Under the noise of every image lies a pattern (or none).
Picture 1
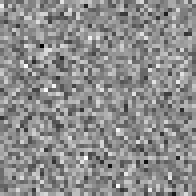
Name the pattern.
only noise
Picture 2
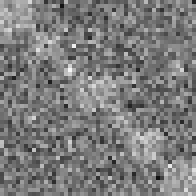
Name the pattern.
blocks along the diagonal
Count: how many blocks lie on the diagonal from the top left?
7
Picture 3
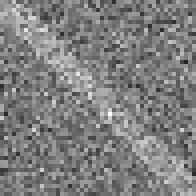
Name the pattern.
a diagonal band
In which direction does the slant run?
top left to bottom right
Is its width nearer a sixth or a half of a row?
a sixth
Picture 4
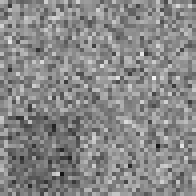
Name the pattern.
one block
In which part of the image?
bottom left
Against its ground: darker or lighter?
darker
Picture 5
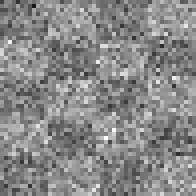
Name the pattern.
a checkerboard
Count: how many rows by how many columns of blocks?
5 by 4
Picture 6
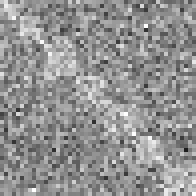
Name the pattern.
blocks along the diagonal
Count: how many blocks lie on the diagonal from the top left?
7
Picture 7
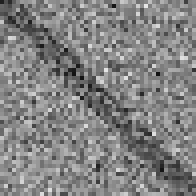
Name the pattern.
a diagonal band
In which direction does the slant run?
top left to bottom right
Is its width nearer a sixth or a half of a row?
a sixth
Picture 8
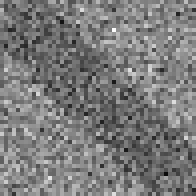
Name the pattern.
a diagonal band
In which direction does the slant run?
top left to bottom right
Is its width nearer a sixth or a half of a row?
a half
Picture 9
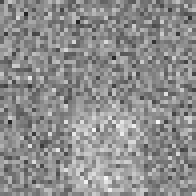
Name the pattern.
one block
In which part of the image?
bottom middle
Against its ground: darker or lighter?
lighter
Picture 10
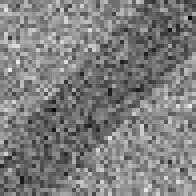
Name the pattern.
a diagonal band
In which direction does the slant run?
bottom left to top right
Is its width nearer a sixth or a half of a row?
a half
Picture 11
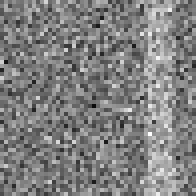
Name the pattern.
one band of columns
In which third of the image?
right
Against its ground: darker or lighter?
lighter
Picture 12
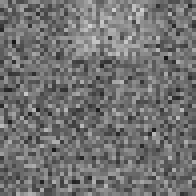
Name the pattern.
one block
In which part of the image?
top middle
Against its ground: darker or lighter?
lighter
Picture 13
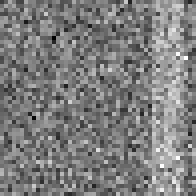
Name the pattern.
one band of columns
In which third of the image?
right
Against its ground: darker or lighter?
lighter
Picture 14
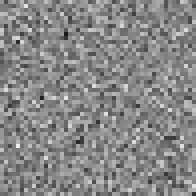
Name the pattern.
only noise
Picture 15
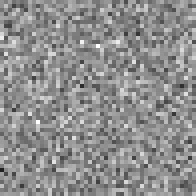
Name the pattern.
only noise
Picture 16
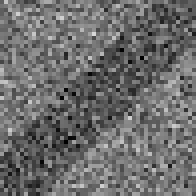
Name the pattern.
a diagonal band
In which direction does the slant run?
bottom left to top right
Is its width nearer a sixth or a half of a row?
a half
